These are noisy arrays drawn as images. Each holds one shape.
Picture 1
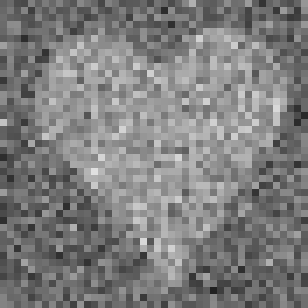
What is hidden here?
light heart
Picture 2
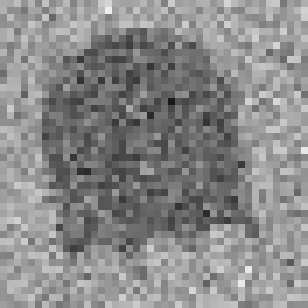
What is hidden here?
dark ghost
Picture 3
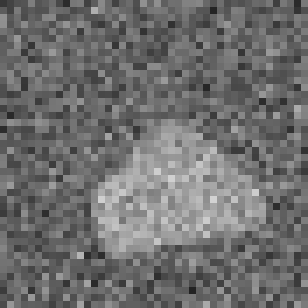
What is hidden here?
light cloud
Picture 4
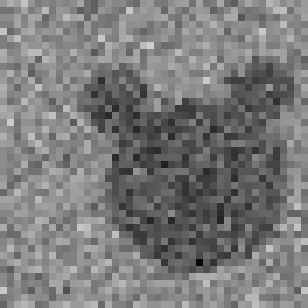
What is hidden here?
dark bear's head
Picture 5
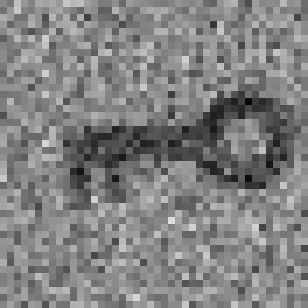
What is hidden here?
dark key
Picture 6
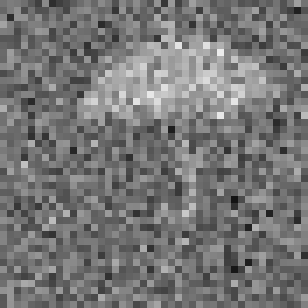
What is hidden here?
light umbrella
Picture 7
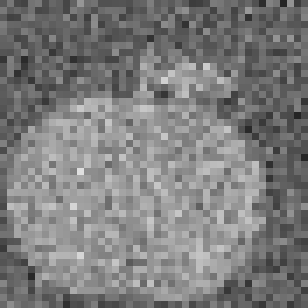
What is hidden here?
light apple
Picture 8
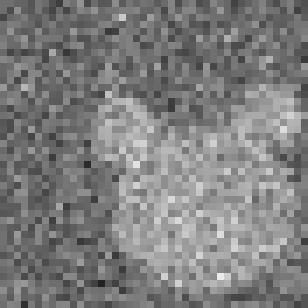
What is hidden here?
light bear's head
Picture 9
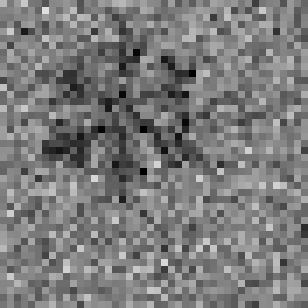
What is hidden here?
dark snowflake
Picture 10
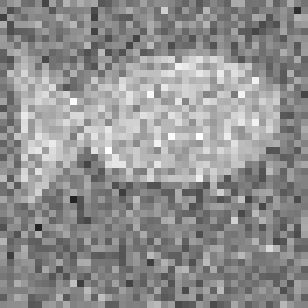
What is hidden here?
light fish
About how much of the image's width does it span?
nearly all
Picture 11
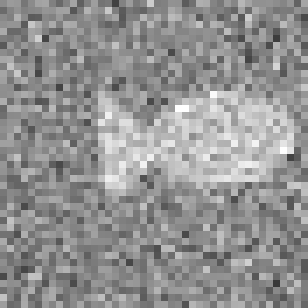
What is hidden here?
light fish
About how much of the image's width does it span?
two thirds
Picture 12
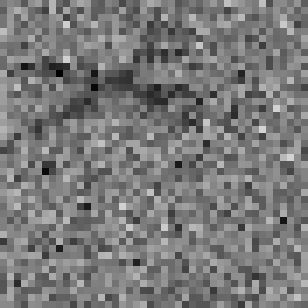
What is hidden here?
dark pair of scissors
